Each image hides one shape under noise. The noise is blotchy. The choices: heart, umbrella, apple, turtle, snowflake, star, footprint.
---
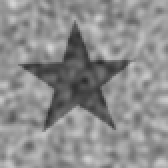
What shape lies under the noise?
star
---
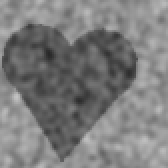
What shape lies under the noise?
heart
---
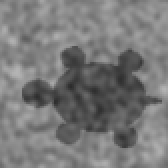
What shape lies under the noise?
turtle
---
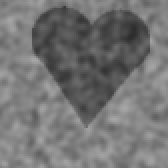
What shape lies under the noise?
heart
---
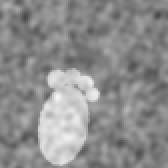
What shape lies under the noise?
footprint
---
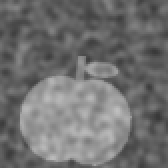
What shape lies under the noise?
apple
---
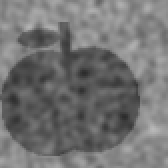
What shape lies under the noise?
apple
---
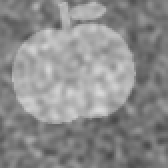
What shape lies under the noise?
apple
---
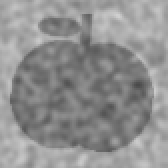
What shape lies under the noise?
apple
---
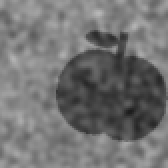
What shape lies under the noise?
apple
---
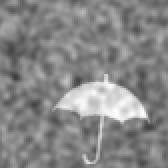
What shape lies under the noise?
umbrella
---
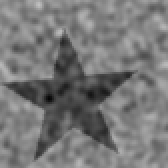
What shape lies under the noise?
star
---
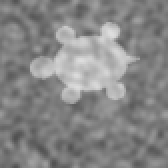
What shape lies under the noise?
turtle
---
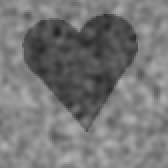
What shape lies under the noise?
heart
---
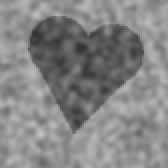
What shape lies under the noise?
heart
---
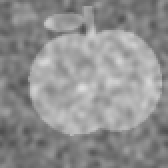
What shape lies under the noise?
apple
